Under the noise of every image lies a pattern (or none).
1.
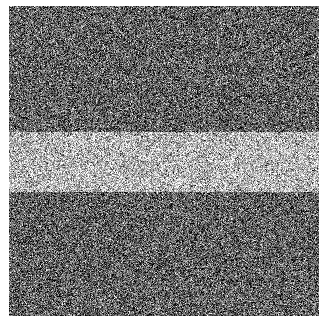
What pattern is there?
one horizontal stripe
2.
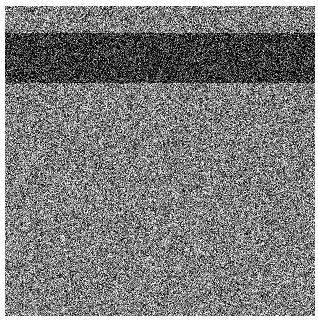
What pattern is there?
one horizontal stripe
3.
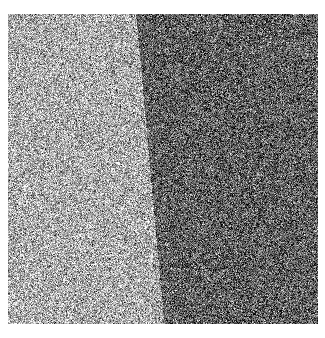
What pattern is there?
a sharp edge
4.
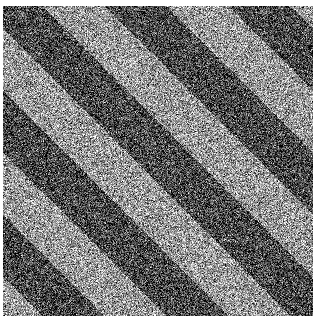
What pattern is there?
diagonal stripes
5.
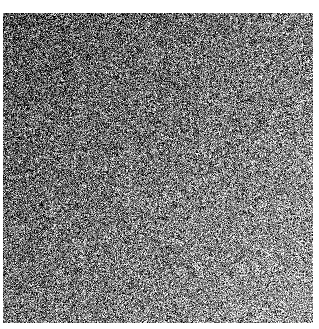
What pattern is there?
a smooth slope
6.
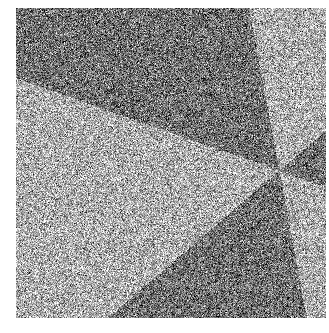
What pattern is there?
spokes from one point
